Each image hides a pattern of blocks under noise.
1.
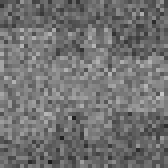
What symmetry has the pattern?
top and bottom mirror each other
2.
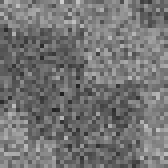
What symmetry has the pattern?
mirrored about the diagonal from the bottom left
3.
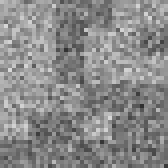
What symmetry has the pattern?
no symmetry
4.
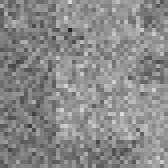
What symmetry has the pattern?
no symmetry
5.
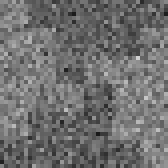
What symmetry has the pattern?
the same after a half turn
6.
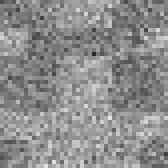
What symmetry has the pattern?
left and right mirror each other
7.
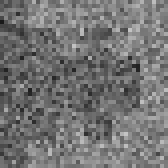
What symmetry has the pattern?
top and bottom mirror each other
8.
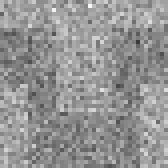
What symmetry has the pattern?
left and right mirror each other
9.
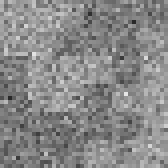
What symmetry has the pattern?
no symmetry
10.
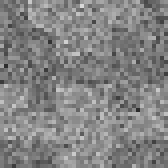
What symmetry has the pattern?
left and right mirror each other
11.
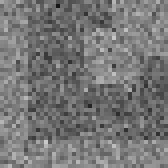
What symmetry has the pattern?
mirrored about the diagonal from the bottom left
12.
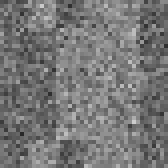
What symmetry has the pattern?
top and bottom mirror each other
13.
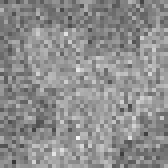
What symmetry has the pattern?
mirrored about the diagonal from the top left
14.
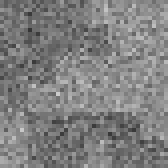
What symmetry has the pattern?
no symmetry
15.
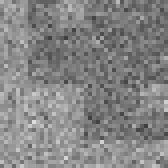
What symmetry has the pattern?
mirrored about the diagonal from the bottom left
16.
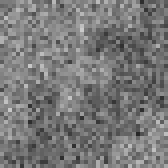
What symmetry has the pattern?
mirrored about the diagonal from the top left
